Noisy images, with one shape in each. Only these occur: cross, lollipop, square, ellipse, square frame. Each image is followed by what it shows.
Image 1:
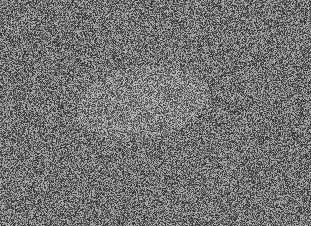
ellipse
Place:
centre
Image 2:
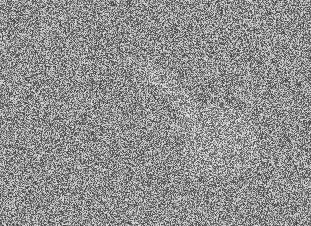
lollipop
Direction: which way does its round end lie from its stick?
down and right
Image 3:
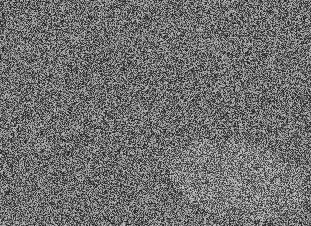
ellipse
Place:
bottom right
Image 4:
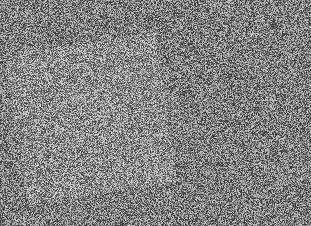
square
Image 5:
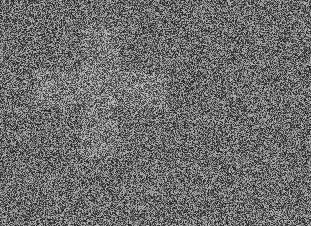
cross
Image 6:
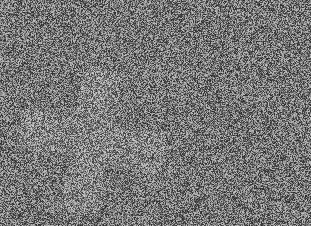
cross
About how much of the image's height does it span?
two thirds
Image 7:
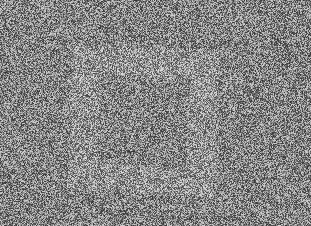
square frame
